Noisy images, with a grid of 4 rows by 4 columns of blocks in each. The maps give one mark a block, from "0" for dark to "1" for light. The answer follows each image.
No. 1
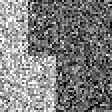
1000
1000
1100
1100
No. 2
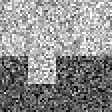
1111
1111
0100
0000
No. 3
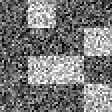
0100
0001
0110
0001
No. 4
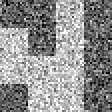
0010
1010
1110
0110
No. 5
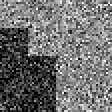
1111
0111
0011
0011
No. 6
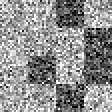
1101
1110
1010
1101
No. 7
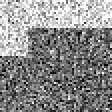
1111
1000
0000
0000
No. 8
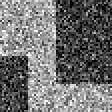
1100
1100
0100
0111
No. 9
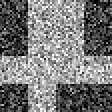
0110
0110
1111
0100
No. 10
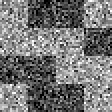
1001
1110
0011
1001
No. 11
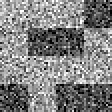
1110
1001
1111
0100
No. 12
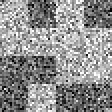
1010
1111
0011
0100
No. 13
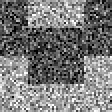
0110
0000
1001
1111
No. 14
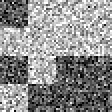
0111
1111
0100
1000
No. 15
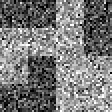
0010
1110
1011
0011
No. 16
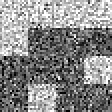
1111
1000
0001
0100
